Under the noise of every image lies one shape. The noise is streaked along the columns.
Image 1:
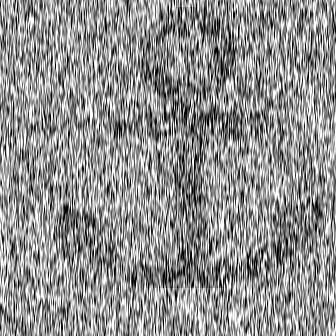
dark anchor
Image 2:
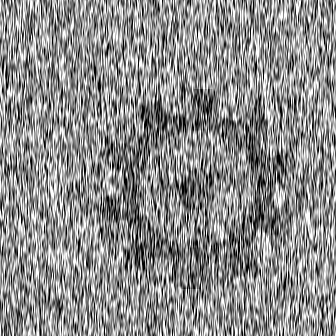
dark gear
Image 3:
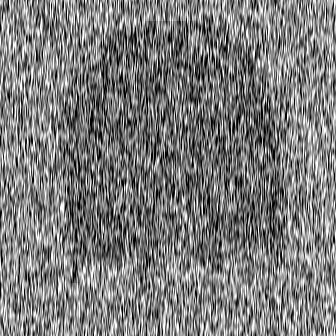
dark ghost
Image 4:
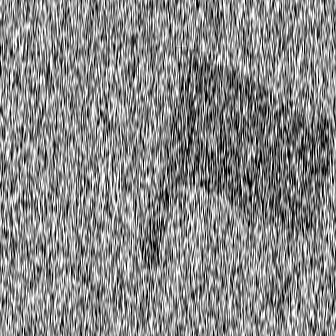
dark flag
